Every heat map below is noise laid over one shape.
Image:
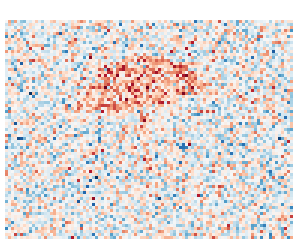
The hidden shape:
umbrella
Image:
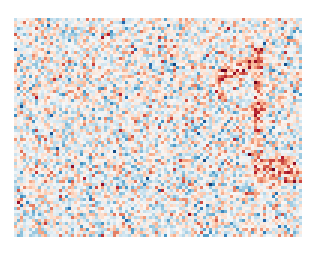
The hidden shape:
musical note
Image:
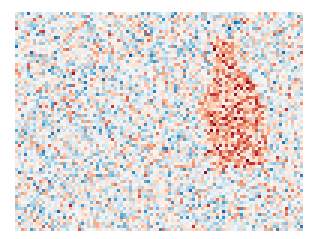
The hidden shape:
bottle
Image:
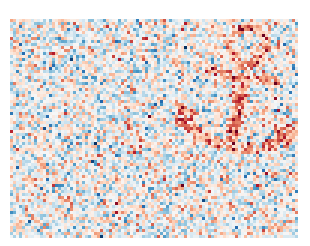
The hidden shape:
anchor
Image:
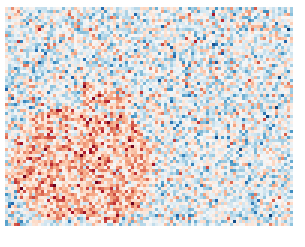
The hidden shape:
apple
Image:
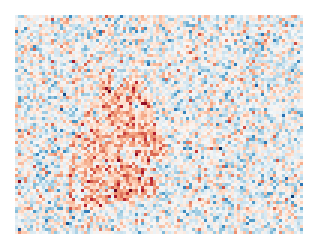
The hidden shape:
chess knight
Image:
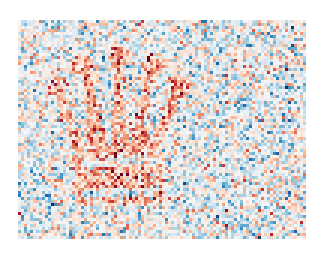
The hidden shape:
chess queen
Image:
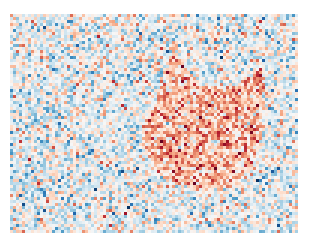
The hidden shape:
cat's head
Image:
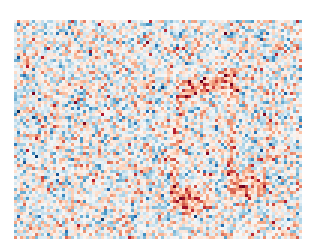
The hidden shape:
pair of musical notes
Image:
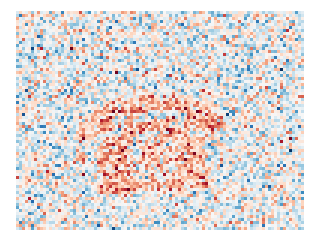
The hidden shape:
telephone
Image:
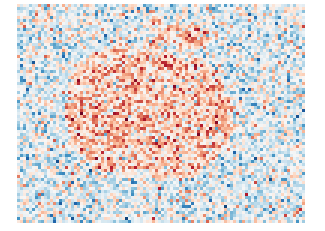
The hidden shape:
apple
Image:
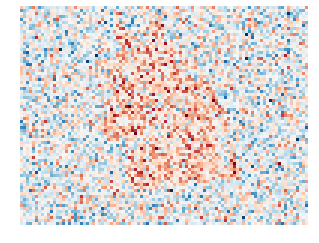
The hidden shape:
chess knight
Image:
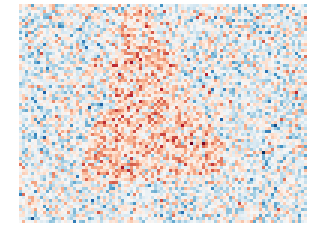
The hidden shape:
chess pawn
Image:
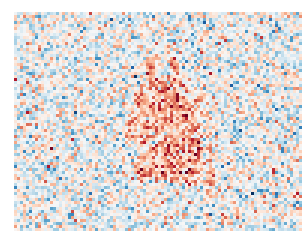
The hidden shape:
chess knight
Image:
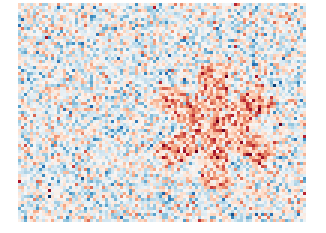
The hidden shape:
asterisk
